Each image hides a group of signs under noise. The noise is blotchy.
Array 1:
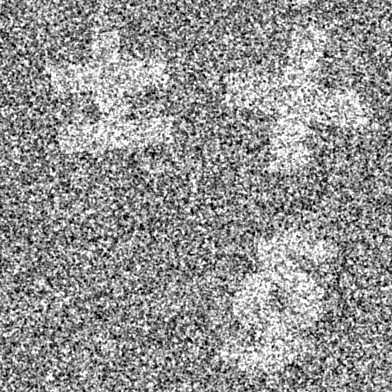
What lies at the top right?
plus sign
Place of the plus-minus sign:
top left
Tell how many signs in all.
3
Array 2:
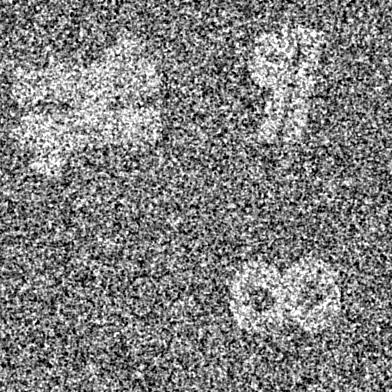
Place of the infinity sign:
bottom right
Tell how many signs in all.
3
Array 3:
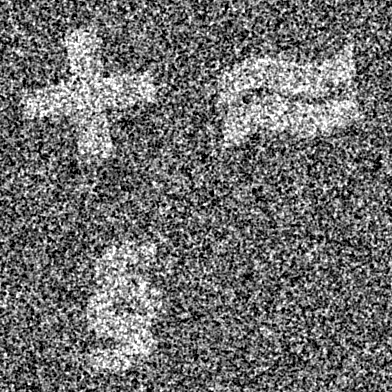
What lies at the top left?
plus sign
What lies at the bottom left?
section sign
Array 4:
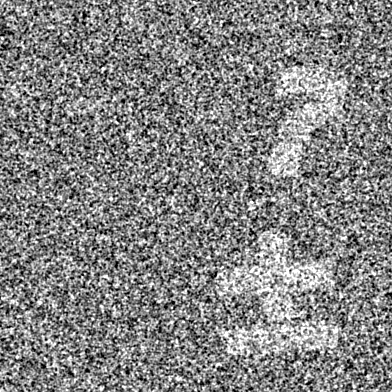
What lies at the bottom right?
plus-minus sign
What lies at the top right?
question mark
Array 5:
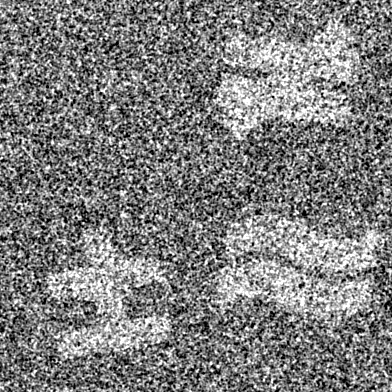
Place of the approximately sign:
bottom right
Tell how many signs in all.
3
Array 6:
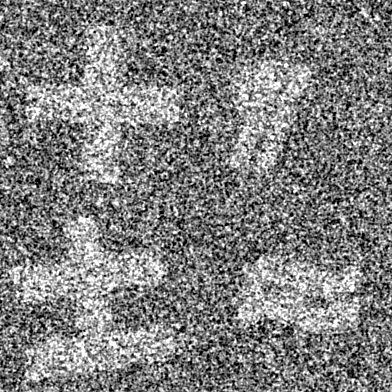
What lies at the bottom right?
approximately sign
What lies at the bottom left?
plus-minus sign
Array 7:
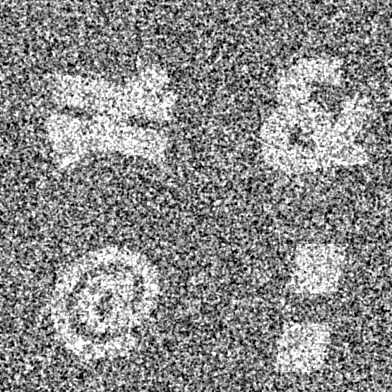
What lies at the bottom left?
at sign
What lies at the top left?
not-equal sign
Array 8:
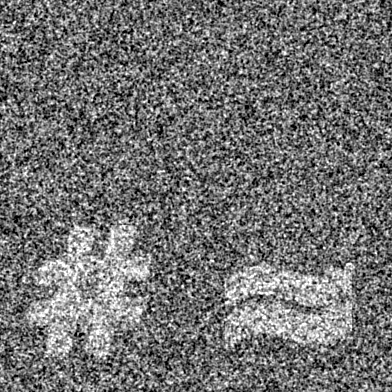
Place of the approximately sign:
bottom right
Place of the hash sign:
bottom left
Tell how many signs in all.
2
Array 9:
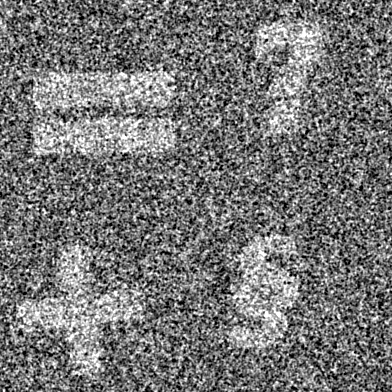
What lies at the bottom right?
section sign
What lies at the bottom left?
plus sign
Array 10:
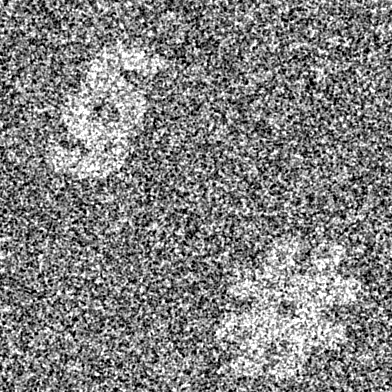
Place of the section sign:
top left
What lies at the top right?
nothing
